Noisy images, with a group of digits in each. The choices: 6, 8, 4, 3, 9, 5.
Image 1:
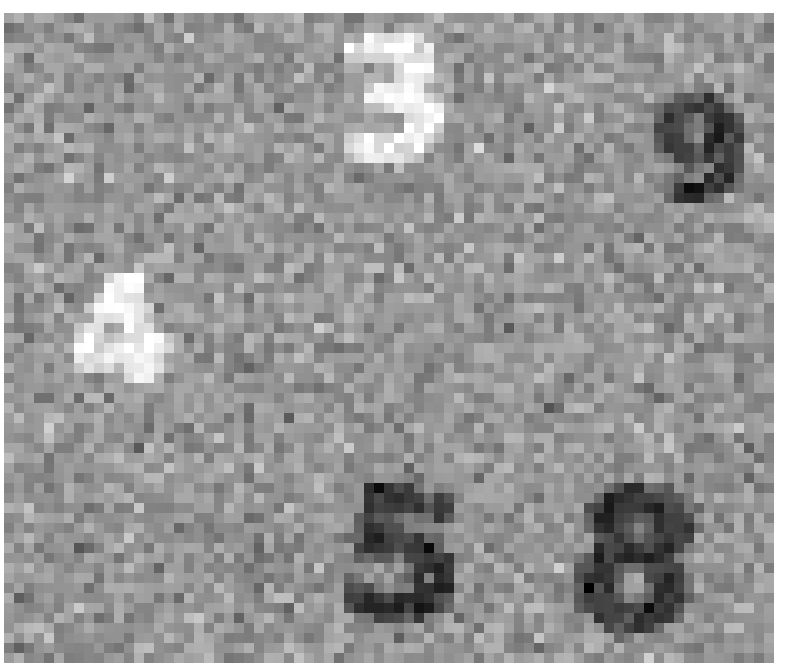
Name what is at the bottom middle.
5
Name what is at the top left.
nothing
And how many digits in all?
5
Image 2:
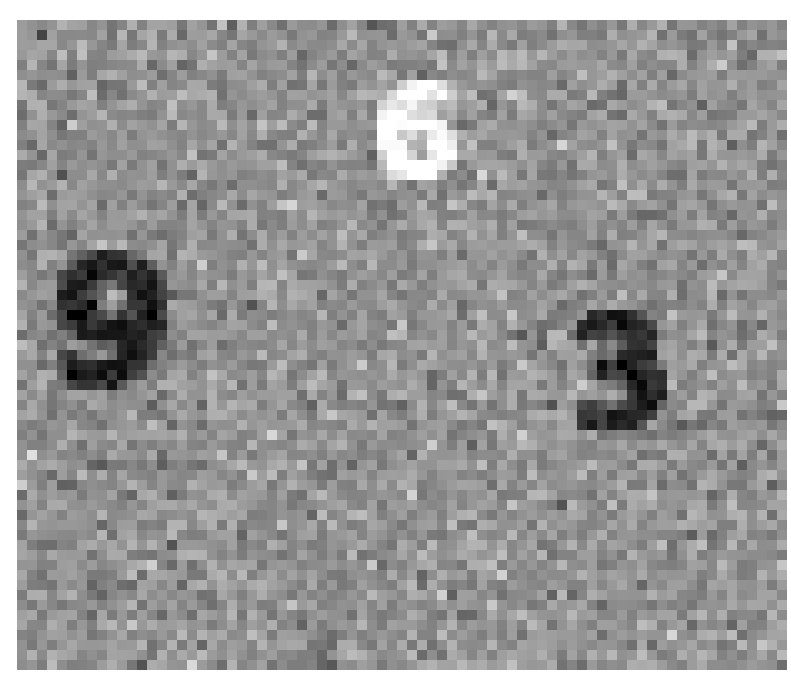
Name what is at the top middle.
6
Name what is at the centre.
nothing
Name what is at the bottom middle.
nothing
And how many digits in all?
3
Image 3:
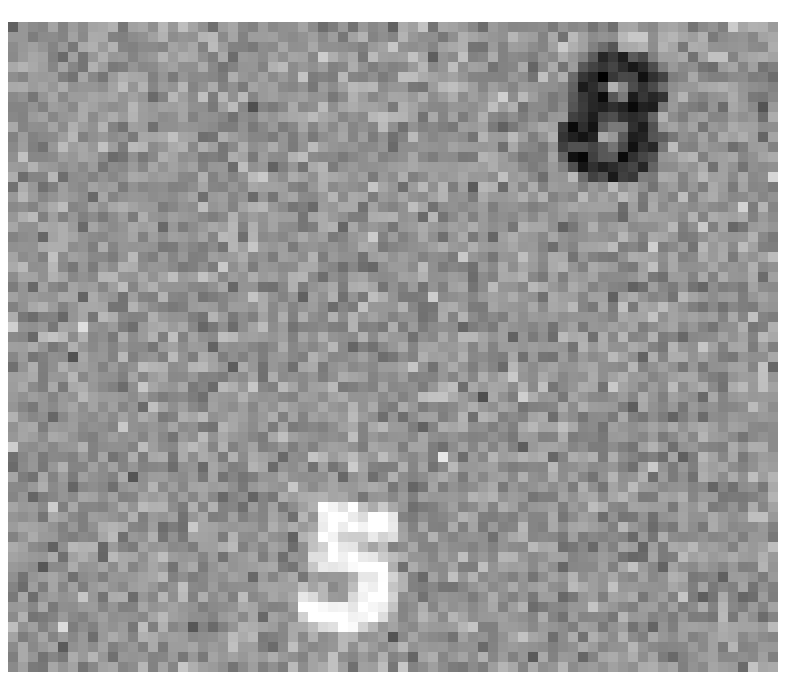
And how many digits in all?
2
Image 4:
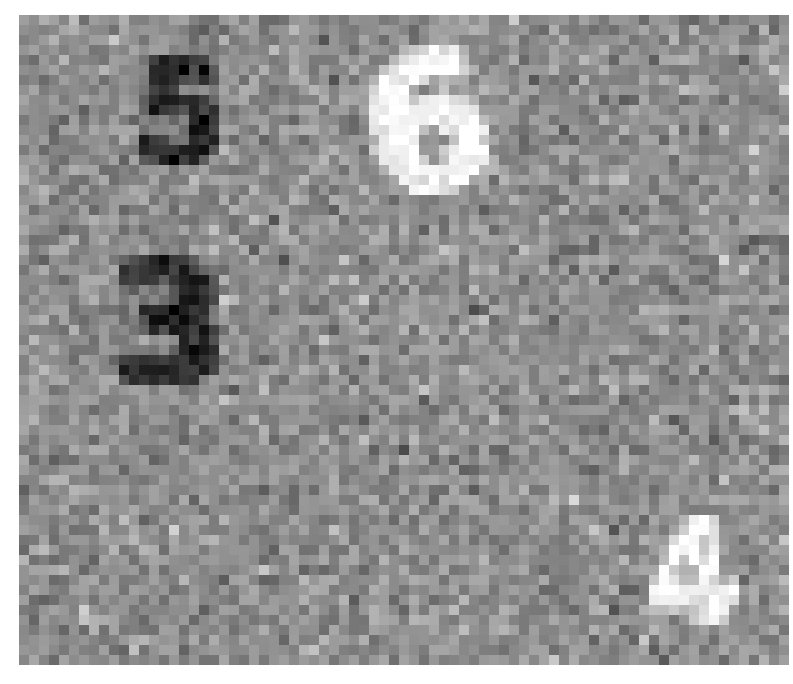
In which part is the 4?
bottom right
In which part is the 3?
middle left
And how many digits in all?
4
